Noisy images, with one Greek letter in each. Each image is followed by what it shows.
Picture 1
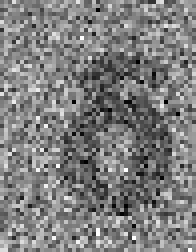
dark delta
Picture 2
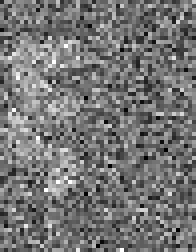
light xi
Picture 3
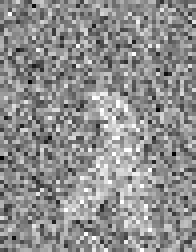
light lambda
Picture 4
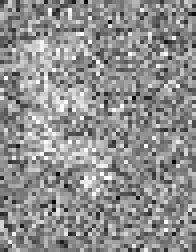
light xi
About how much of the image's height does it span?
two thirds
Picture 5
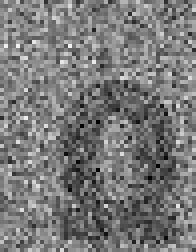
dark omega
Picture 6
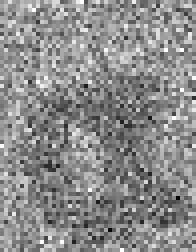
dark alpha
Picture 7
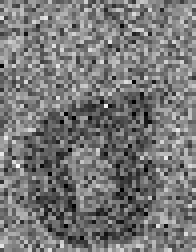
dark sigma
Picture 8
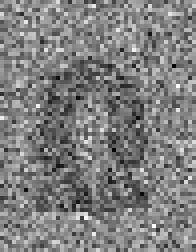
dark omega
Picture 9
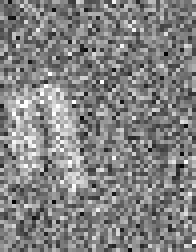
light eta, middle left
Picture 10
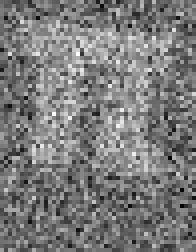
light pi
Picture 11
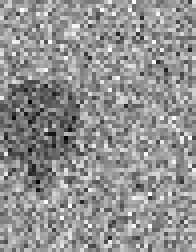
dark phi, middle left
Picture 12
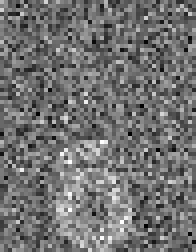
light delta, bottom middle
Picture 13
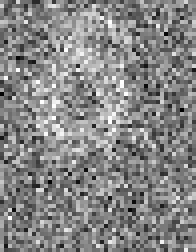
light delta
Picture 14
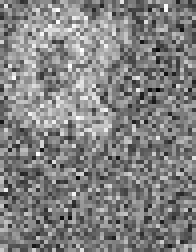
light alpha
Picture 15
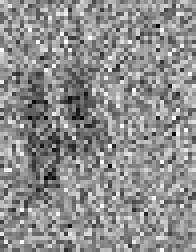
dark mu
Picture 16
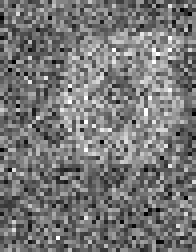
light sigma
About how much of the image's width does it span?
two thirds
